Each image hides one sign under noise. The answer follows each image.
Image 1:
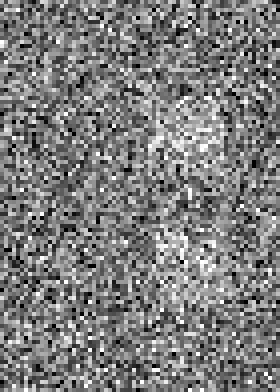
light colon
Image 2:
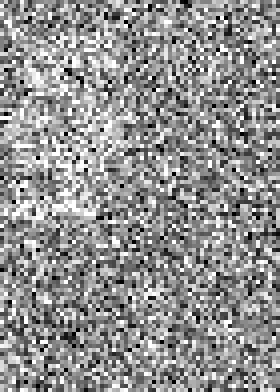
light section sign
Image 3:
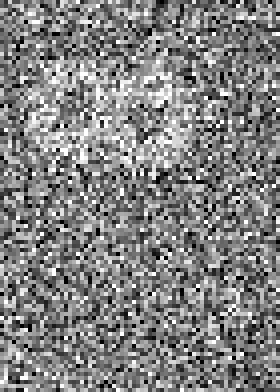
light infinity sign
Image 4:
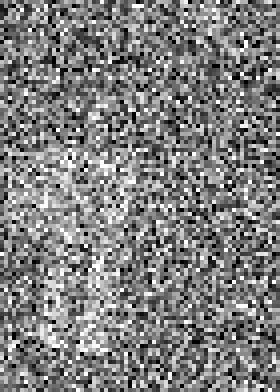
light pilcrow
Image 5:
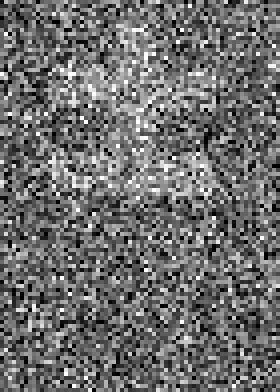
light plus-minus sign
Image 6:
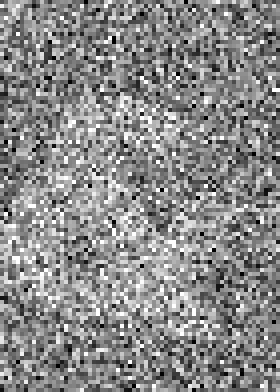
light ampersand
